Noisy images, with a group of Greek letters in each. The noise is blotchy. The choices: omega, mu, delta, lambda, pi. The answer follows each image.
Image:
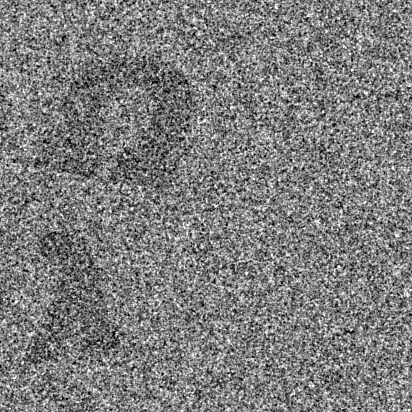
top left: dark omega; bottom left: dark lambda
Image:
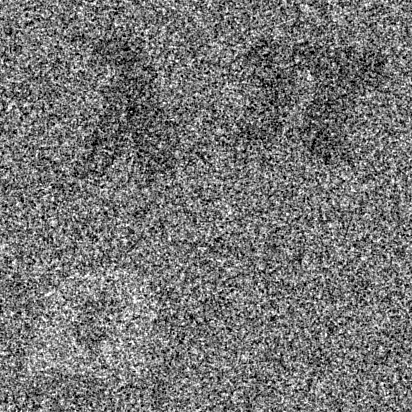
top left: dark lambda; top right: dark pi; bottom left: light omega
